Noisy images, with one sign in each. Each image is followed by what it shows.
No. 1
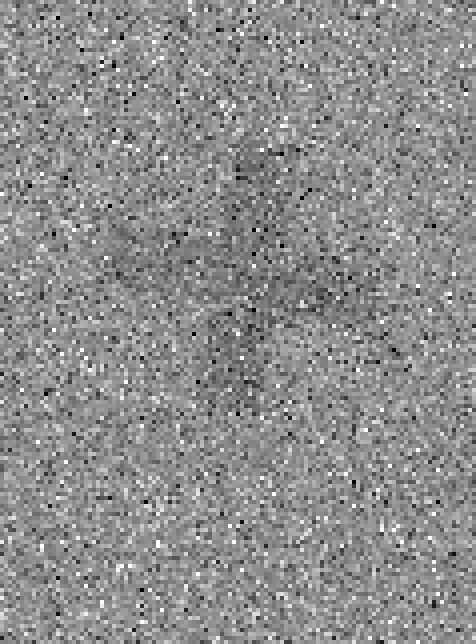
plus sign
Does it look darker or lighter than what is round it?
darker
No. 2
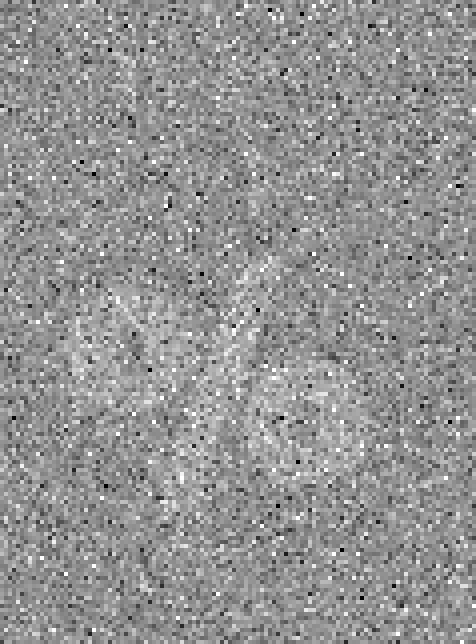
percent sign
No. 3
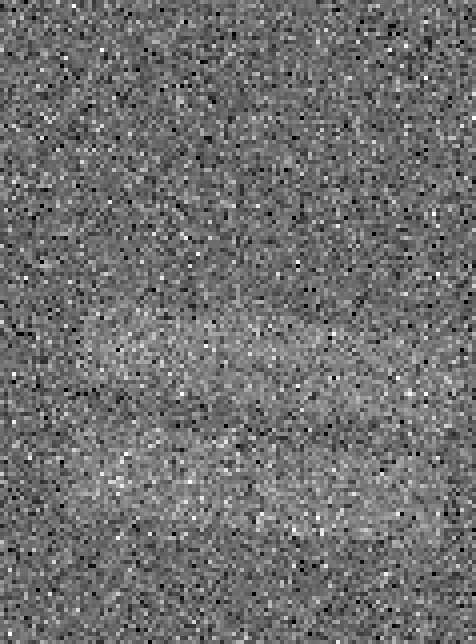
equals sign
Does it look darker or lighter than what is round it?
lighter
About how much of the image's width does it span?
nearly all
